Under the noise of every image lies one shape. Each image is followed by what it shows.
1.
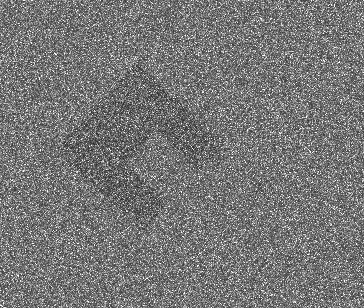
square with a notch
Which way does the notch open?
down and right
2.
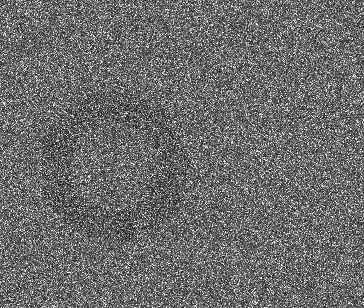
ring
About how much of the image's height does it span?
half
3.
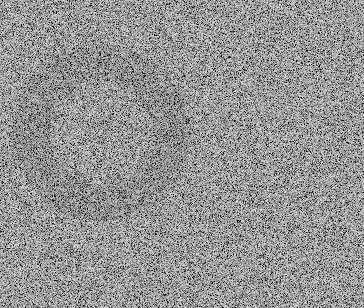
ring
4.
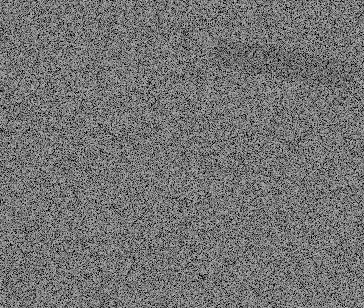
bar
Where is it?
top right
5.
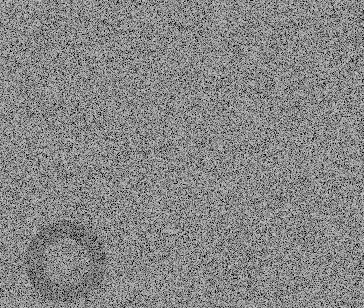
ring
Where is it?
bottom left
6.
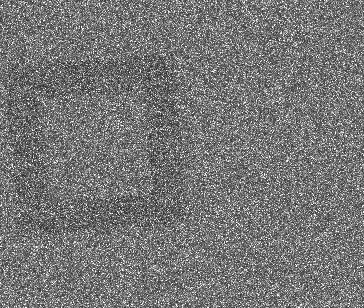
square frame
